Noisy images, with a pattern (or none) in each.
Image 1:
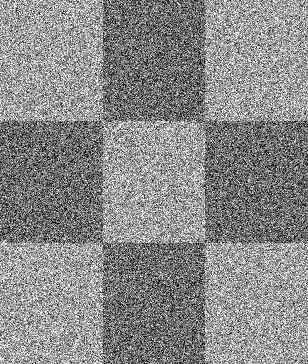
a checkerboard
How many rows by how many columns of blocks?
3 by 3
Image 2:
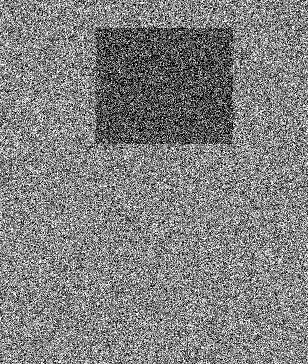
one block
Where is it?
top middle
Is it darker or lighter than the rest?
darker
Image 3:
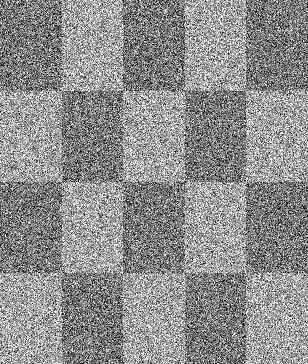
a checkerboard
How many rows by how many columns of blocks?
4 by 5
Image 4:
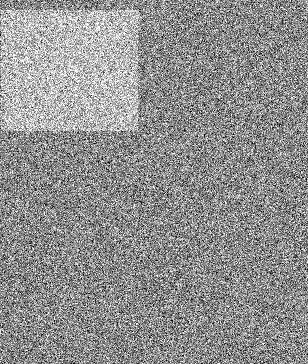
one block
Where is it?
top left
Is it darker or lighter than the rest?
lighter
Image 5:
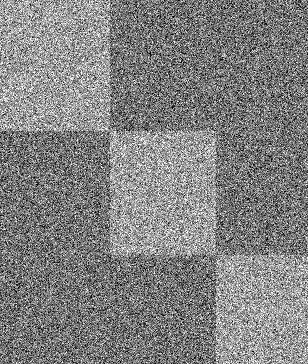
blocks along the diagonal
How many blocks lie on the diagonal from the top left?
3
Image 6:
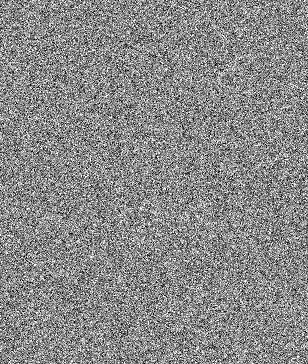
only noise
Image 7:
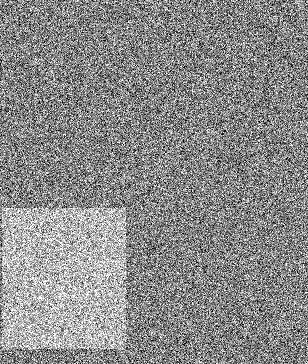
one block
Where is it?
bottom left
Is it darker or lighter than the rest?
lighter
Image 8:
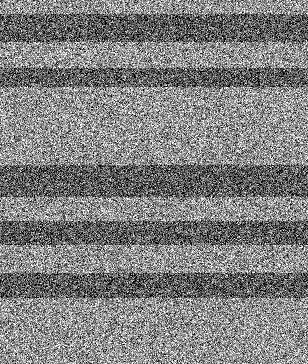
bands of rows
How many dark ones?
5
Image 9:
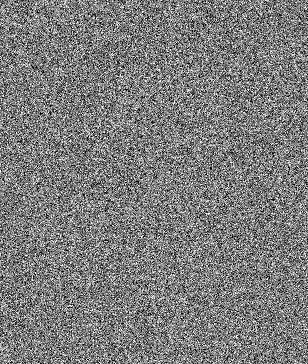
only noise
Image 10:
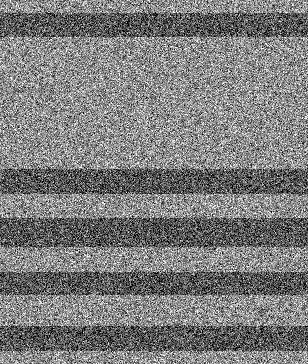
bands of rows
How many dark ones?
5
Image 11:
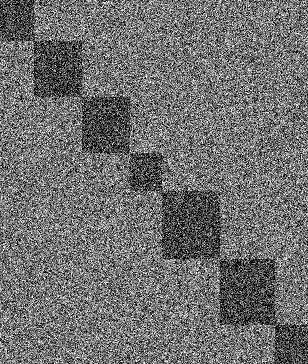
blocks along the diagonal
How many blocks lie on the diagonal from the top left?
7
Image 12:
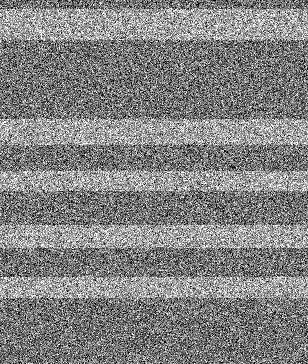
bands of rows
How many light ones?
5
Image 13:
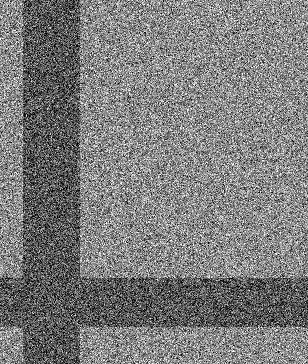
bands of rows crossing bands of columns
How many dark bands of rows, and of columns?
1 and 1
